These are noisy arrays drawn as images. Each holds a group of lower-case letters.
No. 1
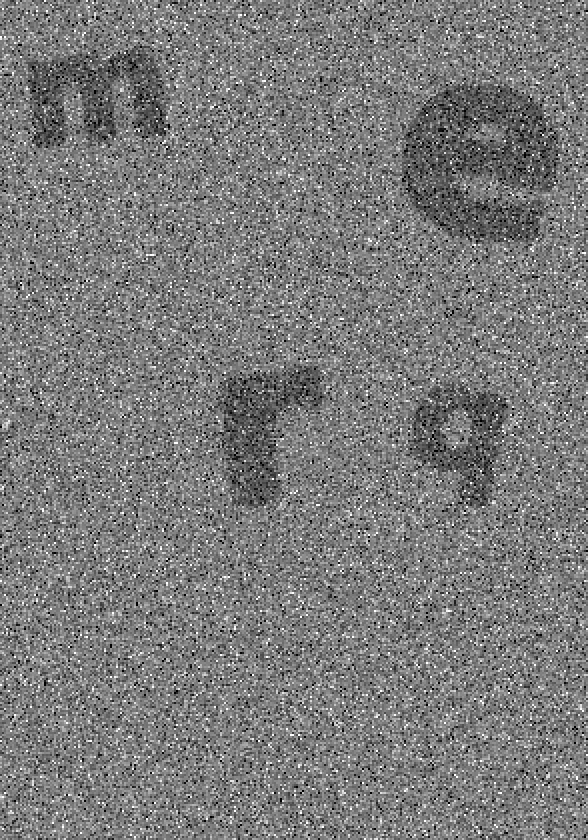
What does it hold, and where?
top left: m; top right: e; centre: r; middle right: q
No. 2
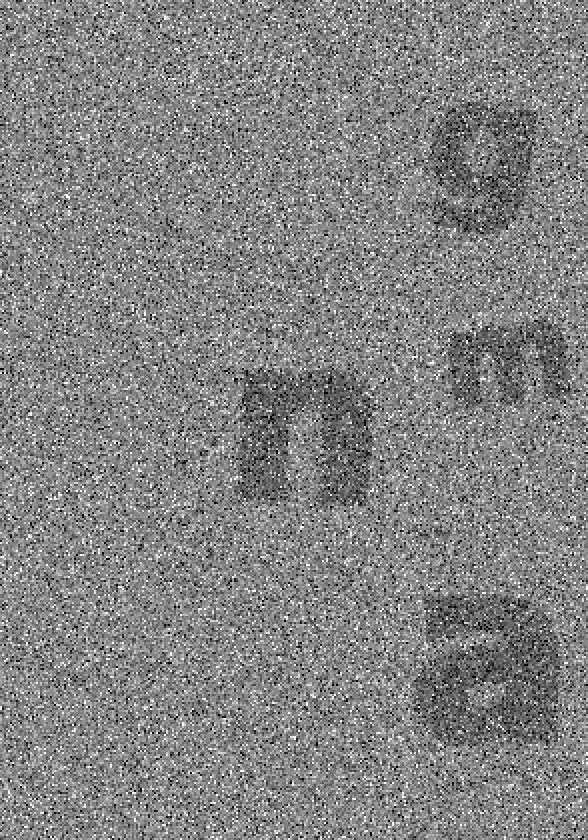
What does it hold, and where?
top right: g; centre: n; middle right: m; bottom right: a
